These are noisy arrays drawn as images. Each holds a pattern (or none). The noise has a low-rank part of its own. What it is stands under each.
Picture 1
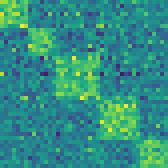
blocks along the diagonal
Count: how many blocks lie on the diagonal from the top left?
5
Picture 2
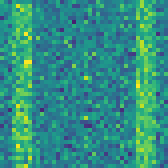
bands of columns
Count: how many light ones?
2
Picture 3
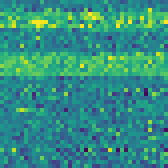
bands of rows
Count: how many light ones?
2
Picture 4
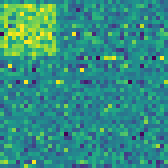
one block
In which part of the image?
top left
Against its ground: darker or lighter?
lighter
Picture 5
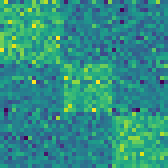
blocks along the diagonal
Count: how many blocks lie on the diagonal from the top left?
3
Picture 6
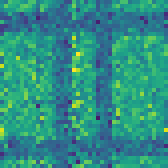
bands of rows crossing bands of columns
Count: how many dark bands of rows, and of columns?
2 and 2
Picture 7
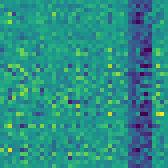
one band of columns
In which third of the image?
right
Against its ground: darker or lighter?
darker
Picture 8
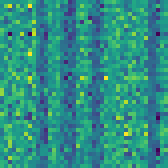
bands of columns
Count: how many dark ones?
4
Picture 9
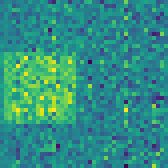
one block
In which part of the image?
middle left
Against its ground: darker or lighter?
lighter
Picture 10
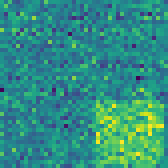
one block
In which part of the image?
bottom right
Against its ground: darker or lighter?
lighter
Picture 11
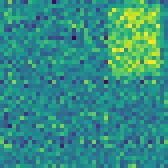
one block
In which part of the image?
top right
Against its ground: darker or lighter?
lighter
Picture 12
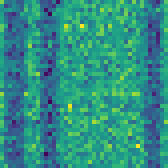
bands of columns
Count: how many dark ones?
3
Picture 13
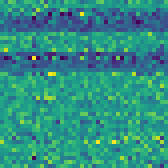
bands of rows
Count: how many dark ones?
2
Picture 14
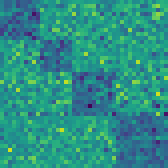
blocks along the diagonal
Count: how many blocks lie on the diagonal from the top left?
4
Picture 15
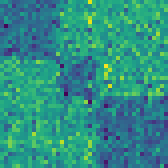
blocks along the diagonal
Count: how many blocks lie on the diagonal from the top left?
3
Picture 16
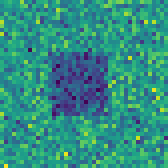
one block
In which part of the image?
centre
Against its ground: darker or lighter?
darker
